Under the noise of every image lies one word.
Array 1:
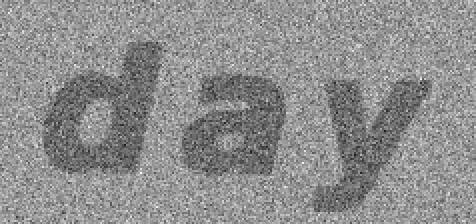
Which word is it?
day
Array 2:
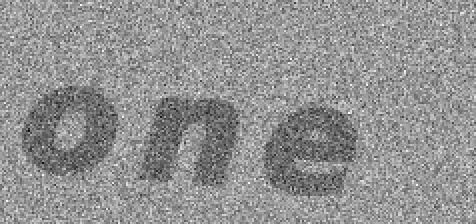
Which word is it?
one
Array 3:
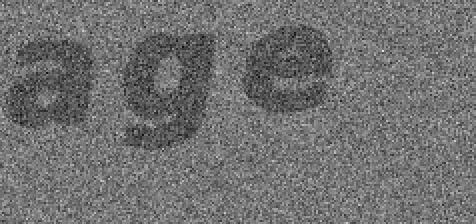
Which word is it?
age
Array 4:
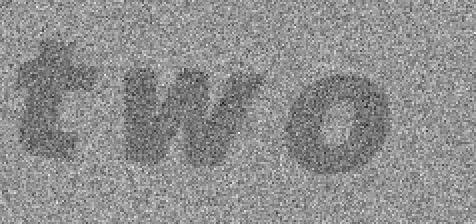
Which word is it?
two
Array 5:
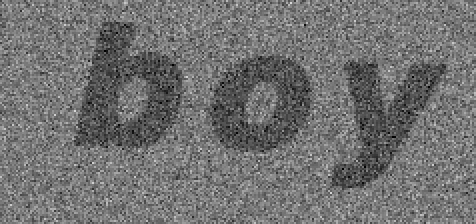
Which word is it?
boy
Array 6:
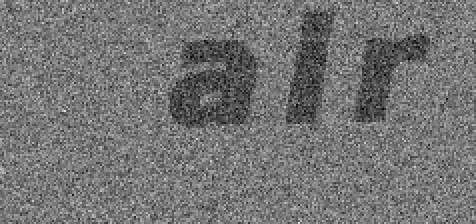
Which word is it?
air
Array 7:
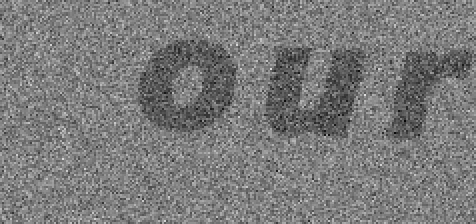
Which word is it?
our
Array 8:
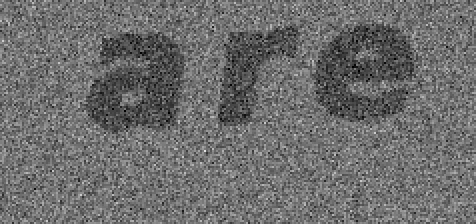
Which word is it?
are
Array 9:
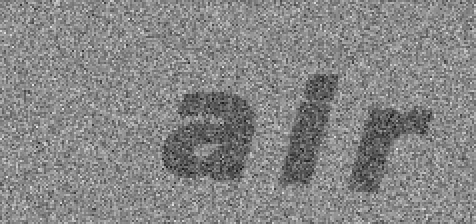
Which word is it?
air
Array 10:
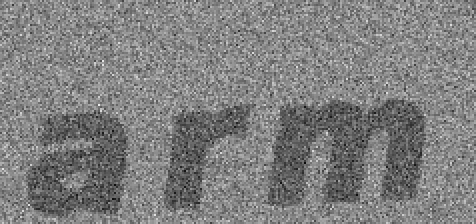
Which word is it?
arm
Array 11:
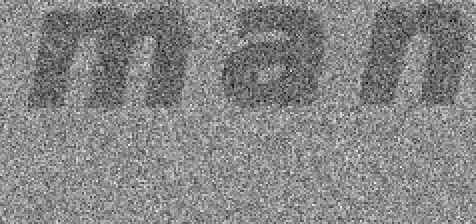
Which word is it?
man
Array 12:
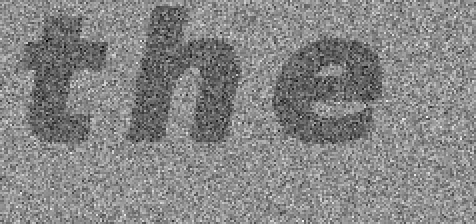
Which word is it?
the
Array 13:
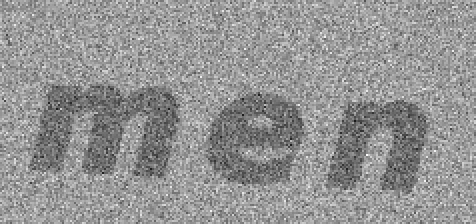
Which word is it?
men
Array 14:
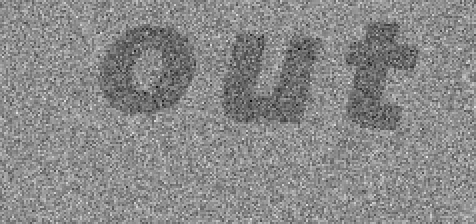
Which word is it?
out
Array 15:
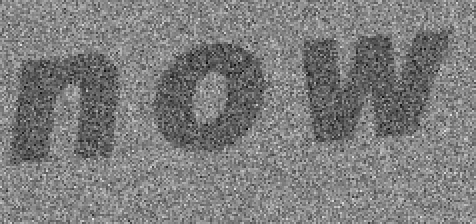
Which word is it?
now
